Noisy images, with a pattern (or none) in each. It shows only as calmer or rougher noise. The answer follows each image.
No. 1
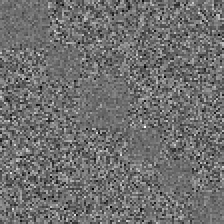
blocks along the diagonal
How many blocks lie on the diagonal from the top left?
6
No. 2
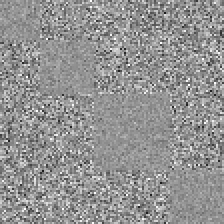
blocks along the diagonal
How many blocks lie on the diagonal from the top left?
4
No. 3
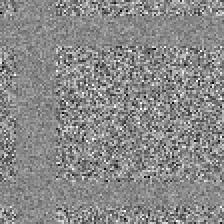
bands of rows crossing bands of columns
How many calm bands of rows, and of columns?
2 and 1
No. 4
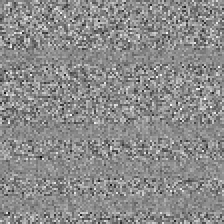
bands of rows
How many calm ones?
4
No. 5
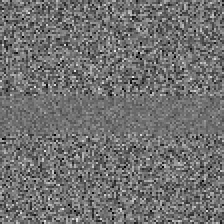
one band of rows
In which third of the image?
middle
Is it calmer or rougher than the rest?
calmer
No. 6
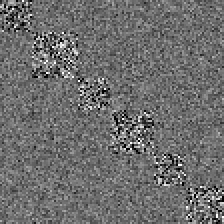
blocks along the diagonal
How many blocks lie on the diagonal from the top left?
6
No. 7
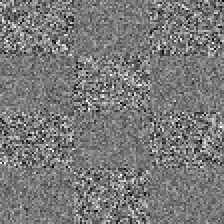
a checkerboard
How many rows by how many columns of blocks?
4 by 3
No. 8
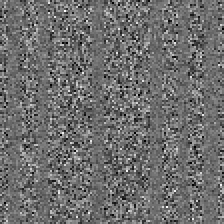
bands of columns
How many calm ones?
6
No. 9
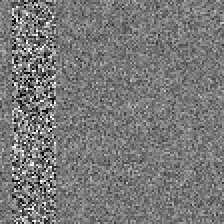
one band of columns
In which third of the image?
left
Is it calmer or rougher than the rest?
rougher
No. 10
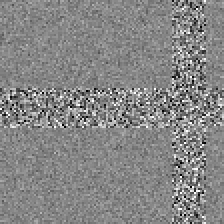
bands of rows crossing bands of columns
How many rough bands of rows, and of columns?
1 and 1
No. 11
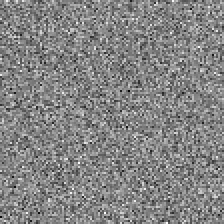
only noise
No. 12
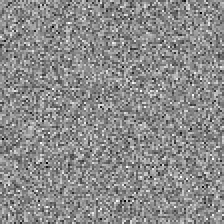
only noise
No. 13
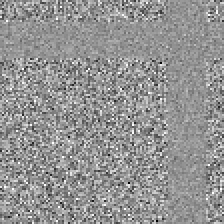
bands of rows crossing bands of columns
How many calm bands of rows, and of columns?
1 and 1
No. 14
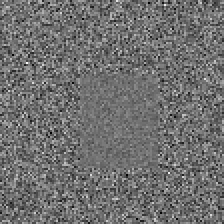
one block
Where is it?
centre
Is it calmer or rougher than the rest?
calmer
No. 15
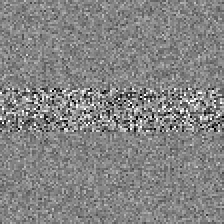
one band of rows
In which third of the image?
middle
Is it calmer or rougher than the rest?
rougher
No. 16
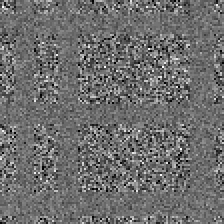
bands of rows crossing bands of columns
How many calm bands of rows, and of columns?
3 and 3
